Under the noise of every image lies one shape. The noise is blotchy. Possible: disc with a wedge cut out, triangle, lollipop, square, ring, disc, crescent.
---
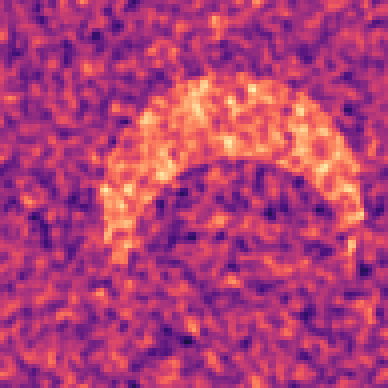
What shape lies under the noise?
crescent
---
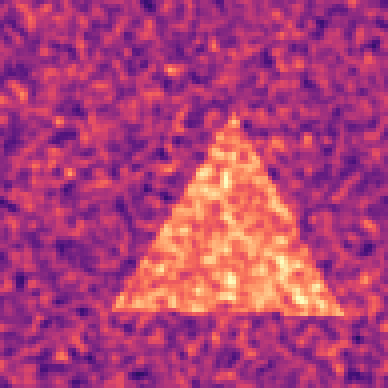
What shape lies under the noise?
triangle
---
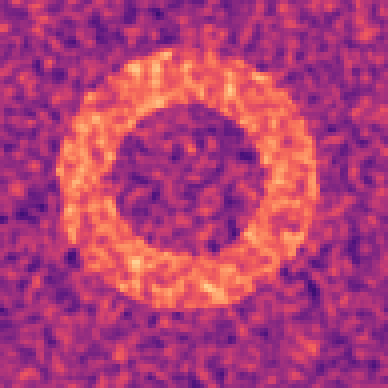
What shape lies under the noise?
ring
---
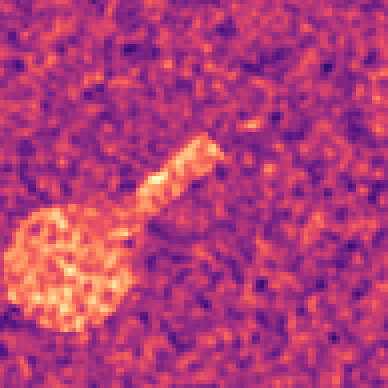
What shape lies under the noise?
lollipop
